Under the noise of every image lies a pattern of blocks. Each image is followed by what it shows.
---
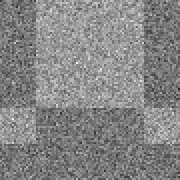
left and right mirror each other
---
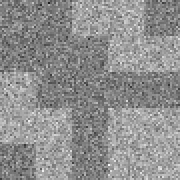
mirrored about the diagonal from the top left
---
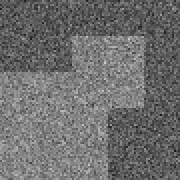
mirrored about the diagonal from the bottom left
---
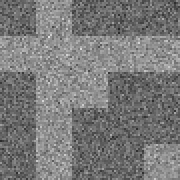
mirrored about the diagonal from the top left
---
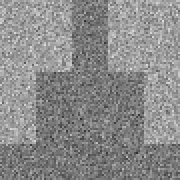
left and right mirror each other
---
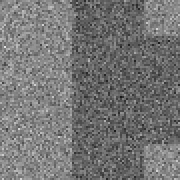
top and bottom mirror each other
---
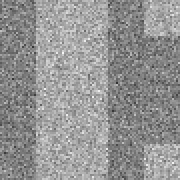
top and bottom mirror each other
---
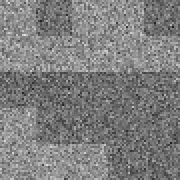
no symmetry
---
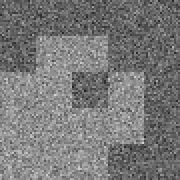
mirrored about the diagonal from the bottom left
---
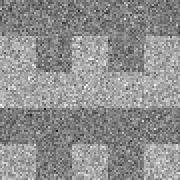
left and right mirror each other
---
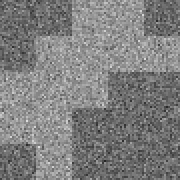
mirrored about the diagonal from the top left
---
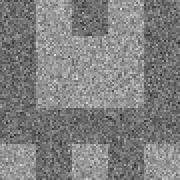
left and right mirror each other
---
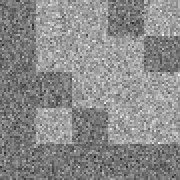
mirrored about the diagonal from the bottom left
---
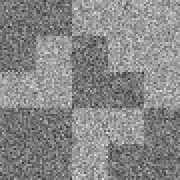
mirrored about the diagonal from the bottom left
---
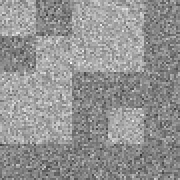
mirrored about the diagonal from the top left
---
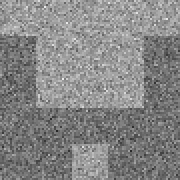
left and right mirror each other
